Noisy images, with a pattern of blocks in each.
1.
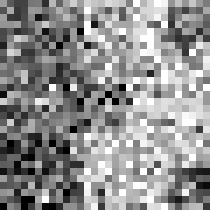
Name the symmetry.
top and bottom mirror each other
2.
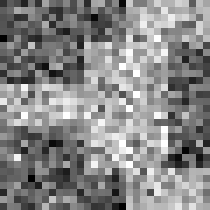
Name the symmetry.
top and bottom mirror each other
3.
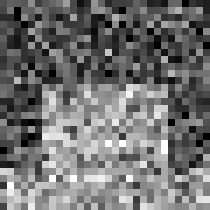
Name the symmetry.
left and right mirror each other
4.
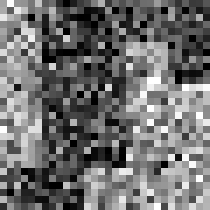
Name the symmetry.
no symmetry
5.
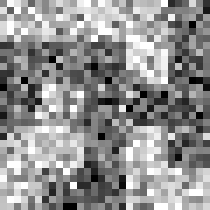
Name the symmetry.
no symmetry
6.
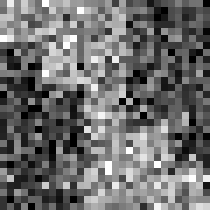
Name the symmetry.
the same after a half turn
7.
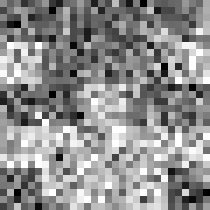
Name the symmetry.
left and right mirror each other
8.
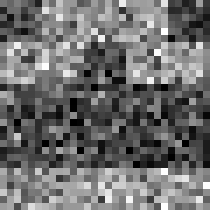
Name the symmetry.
left and right mirror each other
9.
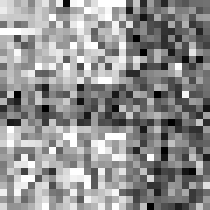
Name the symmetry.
top and bottom mirror each other
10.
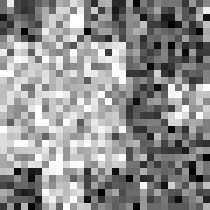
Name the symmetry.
top and bottom mirror each other
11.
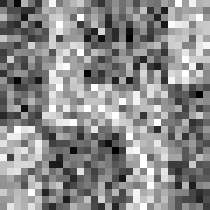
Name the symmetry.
the same after a half turn
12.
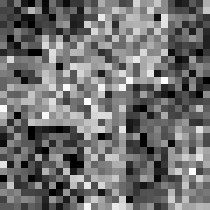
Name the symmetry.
no symmetry
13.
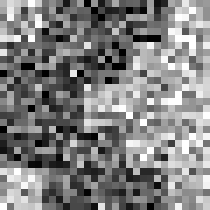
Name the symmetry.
top and bottom mirror each other
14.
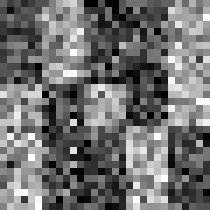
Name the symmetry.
the same after a half turn
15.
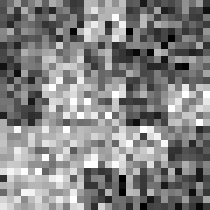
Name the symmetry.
mirrored about the diagonal from the bottom left
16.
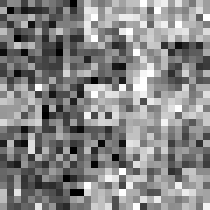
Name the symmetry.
top and bottom mirror each other
